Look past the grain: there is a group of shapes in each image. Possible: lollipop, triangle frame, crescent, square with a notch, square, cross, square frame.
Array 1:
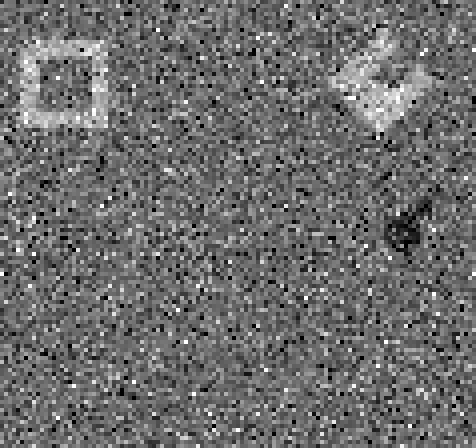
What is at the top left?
square frame
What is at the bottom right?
nothing
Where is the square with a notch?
top right
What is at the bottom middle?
nothing
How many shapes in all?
3
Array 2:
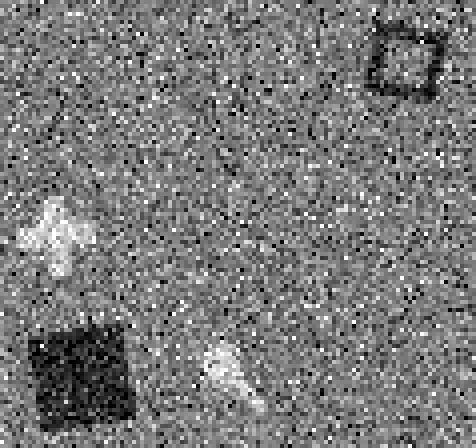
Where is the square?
bottom left
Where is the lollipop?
bottom middle
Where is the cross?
middle left
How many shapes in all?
4
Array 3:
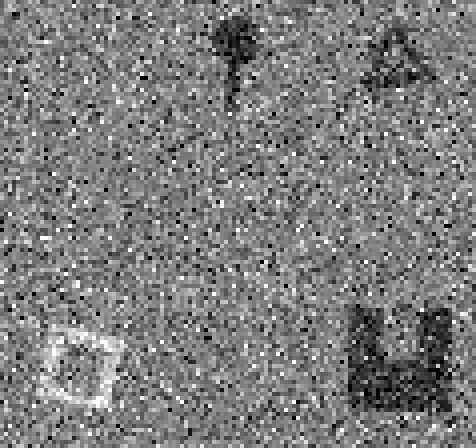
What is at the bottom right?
square with a notch
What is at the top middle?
lollipop
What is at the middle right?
nothing
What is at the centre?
nothing
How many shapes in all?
4
